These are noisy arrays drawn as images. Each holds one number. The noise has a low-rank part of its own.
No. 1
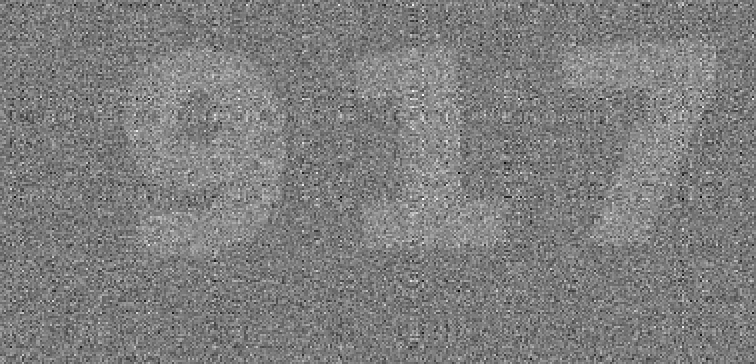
917
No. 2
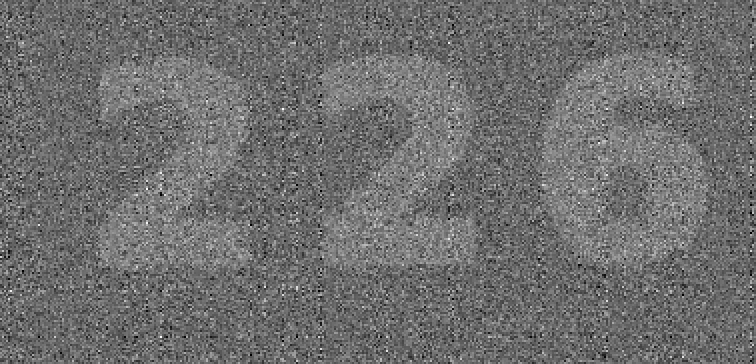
226
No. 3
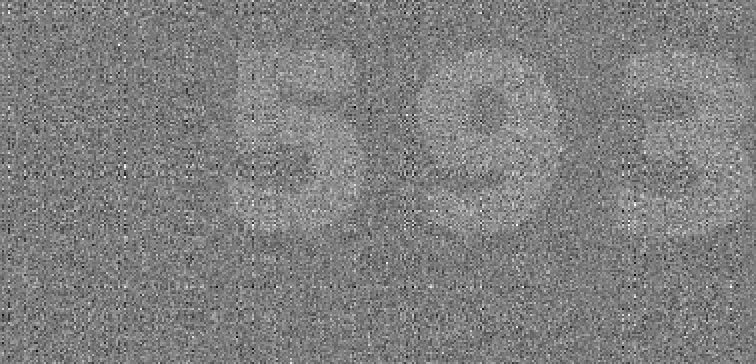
593
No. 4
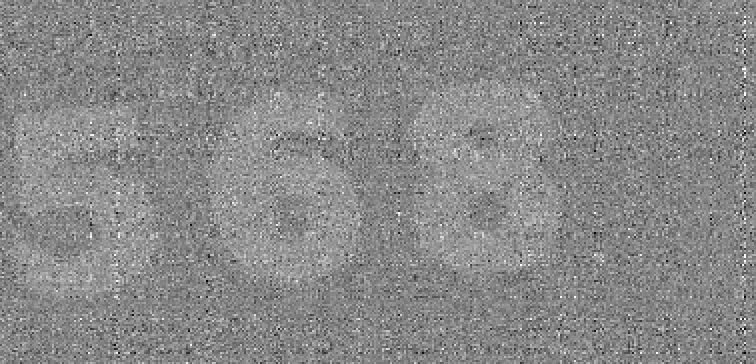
568
